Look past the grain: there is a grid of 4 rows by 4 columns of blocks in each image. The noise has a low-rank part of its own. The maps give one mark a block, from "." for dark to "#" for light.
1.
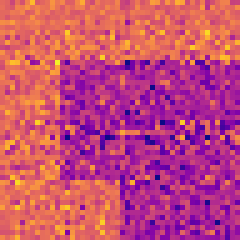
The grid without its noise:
# # # #
# . . .
# . . .
# # . .
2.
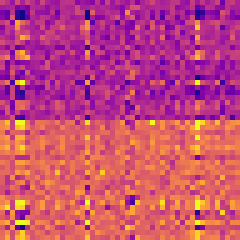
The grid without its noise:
. . . .
. . . .
# # # #
# # # #
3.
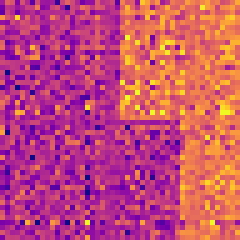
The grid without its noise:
. . # #
. . # #
. . . #
. . . #
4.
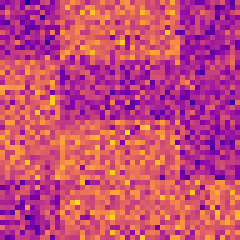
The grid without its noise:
. # # .
# . . .
# # # .
. # # #
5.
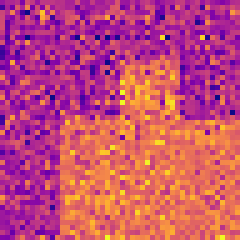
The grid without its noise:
. . . .
. . # .
. # # #
. # # #
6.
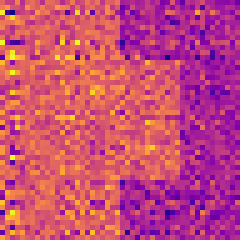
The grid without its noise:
# # . .
# # # .
# # # .
# # . .
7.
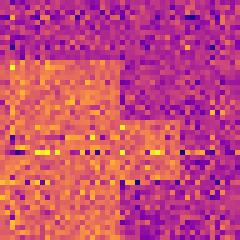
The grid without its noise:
. . . .
# # . .
# # # .
# # . .
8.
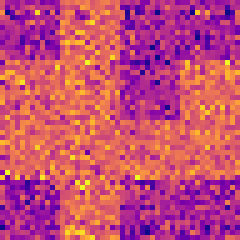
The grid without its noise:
. # . .
# # . #
# # # #
. # . .
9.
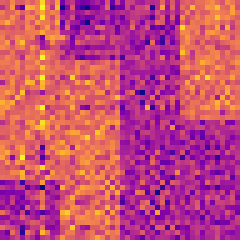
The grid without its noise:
# . . #
# # . #
# # . .
. # . .
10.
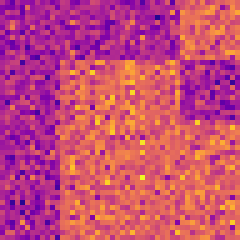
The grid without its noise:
. . . #
. # # .
. # # #
. # # #
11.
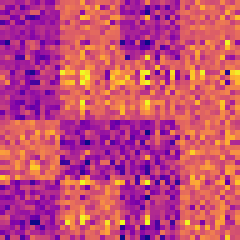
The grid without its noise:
. # . #
. # # #
# . . #
. # . #
